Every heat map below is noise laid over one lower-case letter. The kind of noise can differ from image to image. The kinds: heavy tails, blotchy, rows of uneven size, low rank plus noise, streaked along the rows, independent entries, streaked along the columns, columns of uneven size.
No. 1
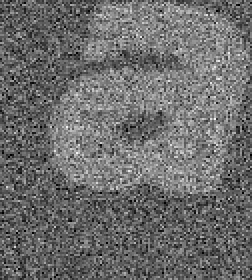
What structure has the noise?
low rank plus noise
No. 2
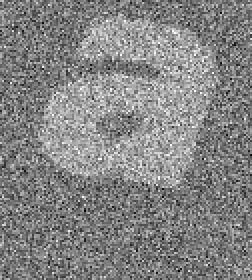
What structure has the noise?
independent entries
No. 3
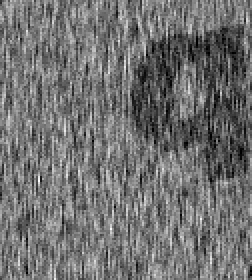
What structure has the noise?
streaked along the columns
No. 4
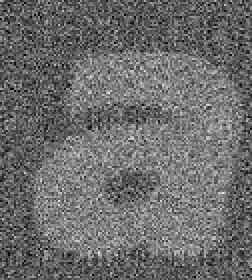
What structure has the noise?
low rank plus noise
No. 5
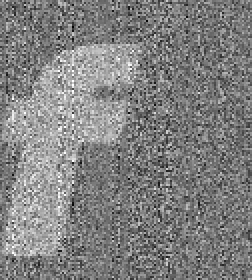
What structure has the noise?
columns of uneven size
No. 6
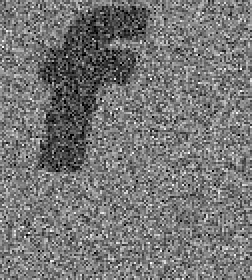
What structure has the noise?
independent entries
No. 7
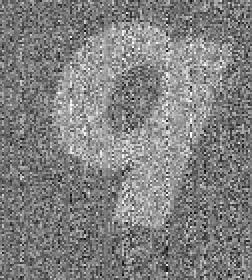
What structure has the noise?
columns of uneven size
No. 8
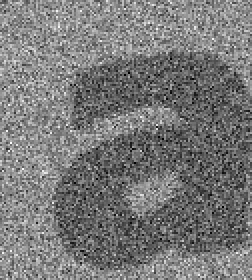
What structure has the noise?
independent entries
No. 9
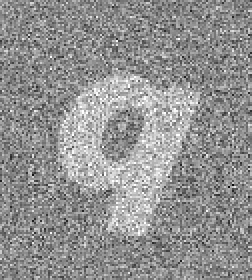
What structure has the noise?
low rank plus noise
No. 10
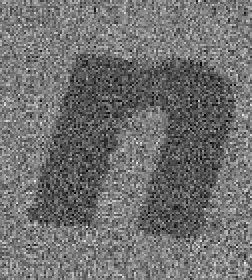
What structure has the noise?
low rank plus noise
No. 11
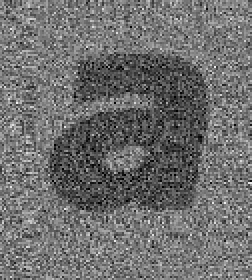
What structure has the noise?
low rank plus noise
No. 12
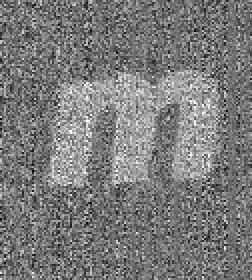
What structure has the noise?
columns of uneven size
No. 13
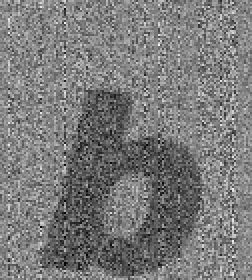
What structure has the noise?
columns of uneven size
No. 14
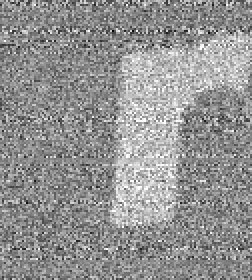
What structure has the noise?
rows of uneven size
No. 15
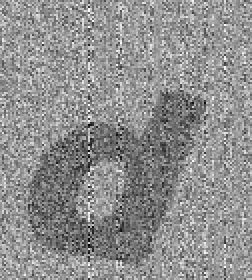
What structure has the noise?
columns of uneven size
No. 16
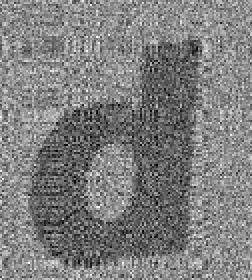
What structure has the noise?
low rank plus noise
